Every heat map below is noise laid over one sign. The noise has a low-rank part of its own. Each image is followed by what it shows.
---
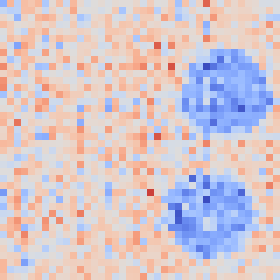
blue colon
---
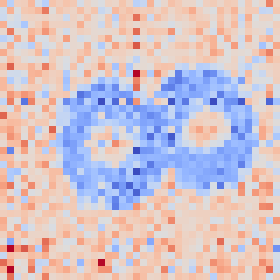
blue infinity sign
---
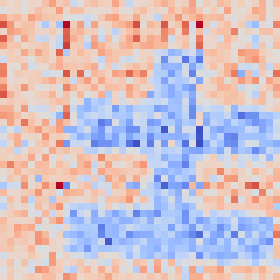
blue plus-minus sign
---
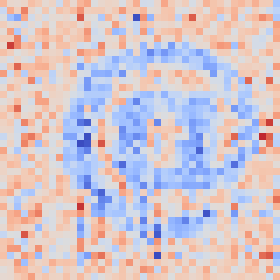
blue at sign
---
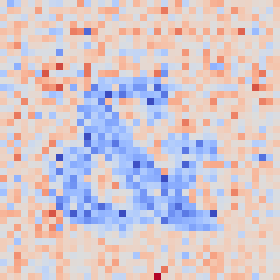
blue ampersand
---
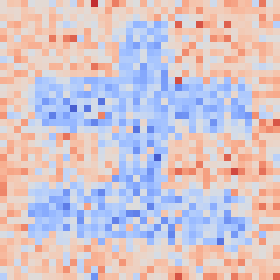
blue plus-minus sign
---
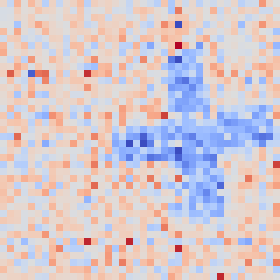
blue plus sign
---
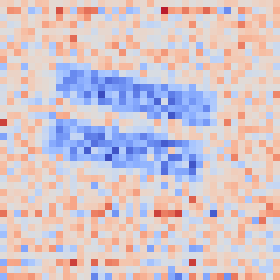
blue equals sign
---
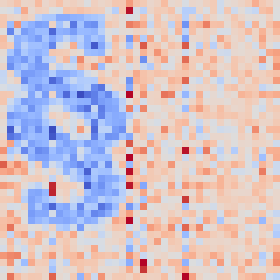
blue section sign
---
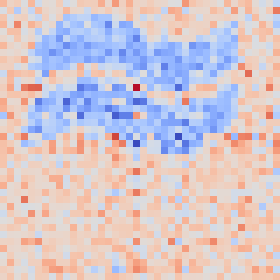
blue approximately sign
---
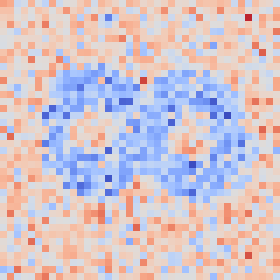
blue infinity sign
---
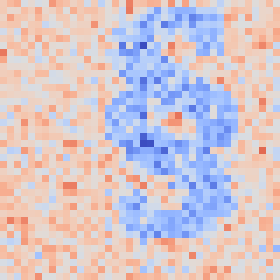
blue section sign
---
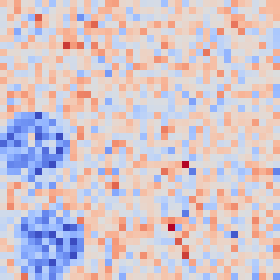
blue colon
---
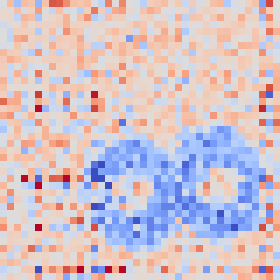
blue infinity sign
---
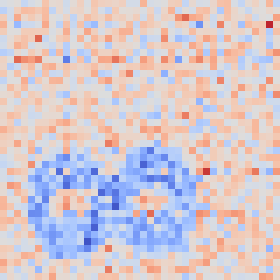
blue infinity sign
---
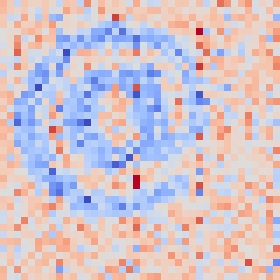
blue at sign
